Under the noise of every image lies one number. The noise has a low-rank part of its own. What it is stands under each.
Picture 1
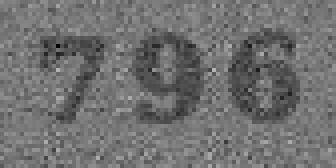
796
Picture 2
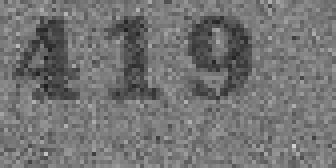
419
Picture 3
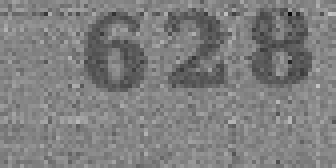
628
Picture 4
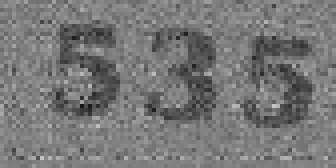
535
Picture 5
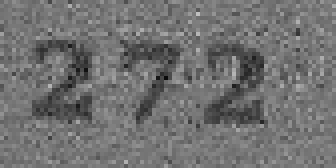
272
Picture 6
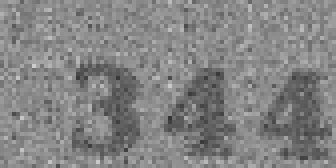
344
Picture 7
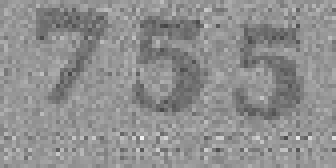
755
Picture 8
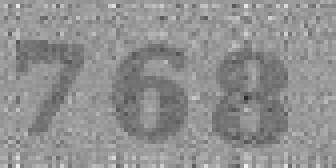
768
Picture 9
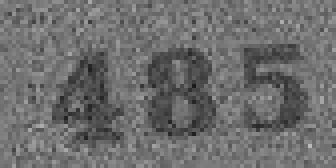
485
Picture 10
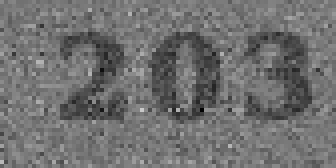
203
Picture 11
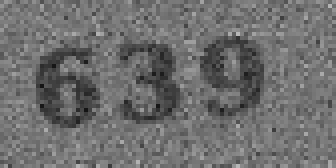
639
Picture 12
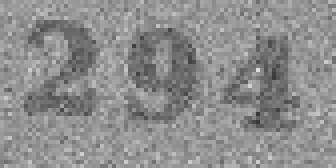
294
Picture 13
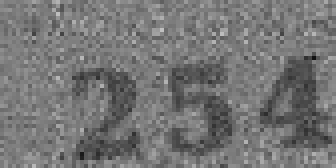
254
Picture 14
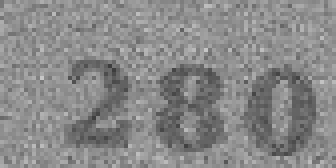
280
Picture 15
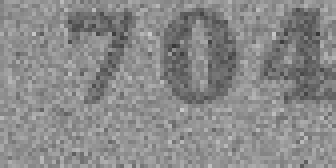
704
